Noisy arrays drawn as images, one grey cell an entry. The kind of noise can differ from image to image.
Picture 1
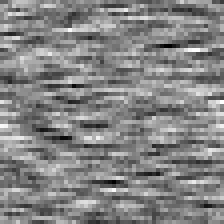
streaked along the rows
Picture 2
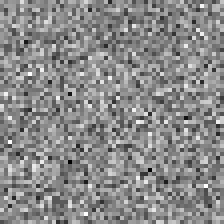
independent entries
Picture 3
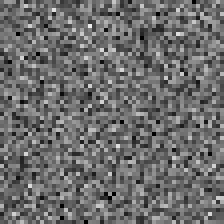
independent entries
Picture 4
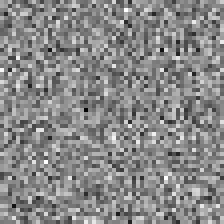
low rank plus noise
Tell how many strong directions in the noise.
five to eight
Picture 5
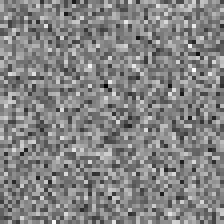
independent entries
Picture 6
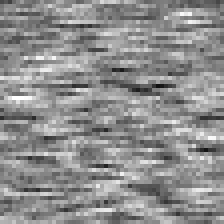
streaked along the rows
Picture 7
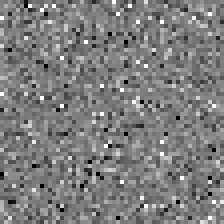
heavy tails
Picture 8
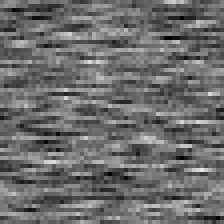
streaked along the rows
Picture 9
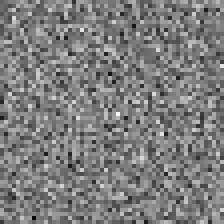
independent entries
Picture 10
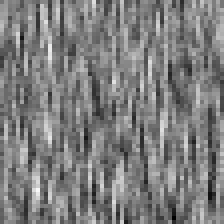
streaked along the columns
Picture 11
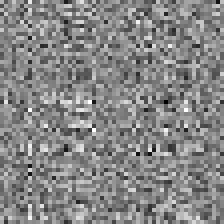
low rank plus noise
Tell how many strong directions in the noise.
three or four
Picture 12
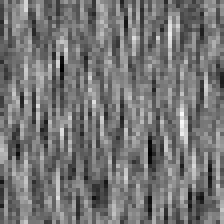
streaked along the columns
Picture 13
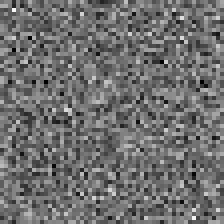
low rank plus noise
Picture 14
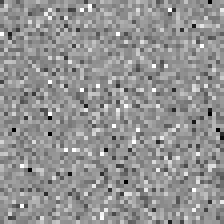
heavy tails
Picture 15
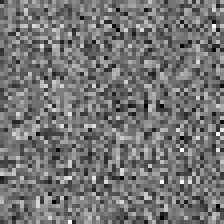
low rank plus noise
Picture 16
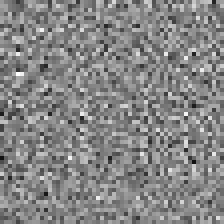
low rank plus noise
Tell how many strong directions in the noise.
three or four
